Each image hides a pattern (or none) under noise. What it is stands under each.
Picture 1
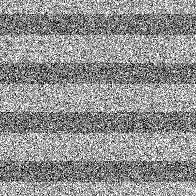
horizontal stripes
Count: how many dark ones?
4
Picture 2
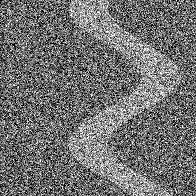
a wavy band
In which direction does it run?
top to bottom
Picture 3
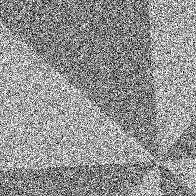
spokes from one point
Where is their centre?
bottom right
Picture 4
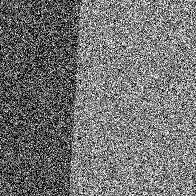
a sharp edge
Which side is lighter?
right
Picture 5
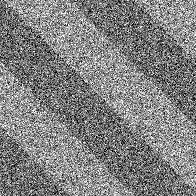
diagonal stripes
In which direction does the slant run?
top left to bottom right
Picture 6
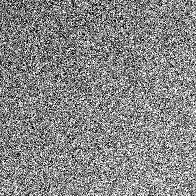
a smooth slope
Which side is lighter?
bottom right
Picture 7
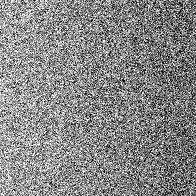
a smooth slope
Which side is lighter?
left
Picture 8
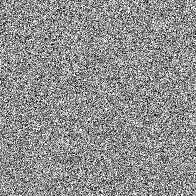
only noise
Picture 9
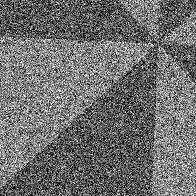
spokes from one point
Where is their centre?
top right
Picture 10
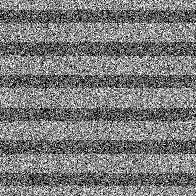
horizontal stripes
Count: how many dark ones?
6
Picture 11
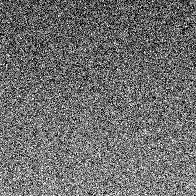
a smooth slope
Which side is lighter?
bottom
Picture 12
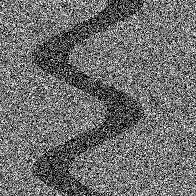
a wavy band
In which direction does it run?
top to bottom
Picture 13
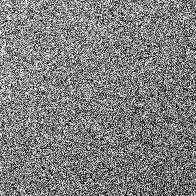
a smooth slope
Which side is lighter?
top left
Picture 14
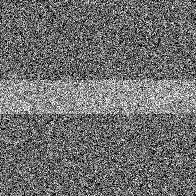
one horizontal stripe
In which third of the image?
middle
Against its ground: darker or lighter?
lighter
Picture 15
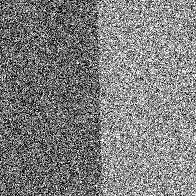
a sharp edge
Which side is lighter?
right
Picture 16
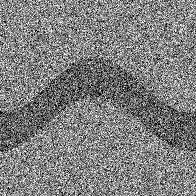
a wavy band
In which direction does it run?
left to right
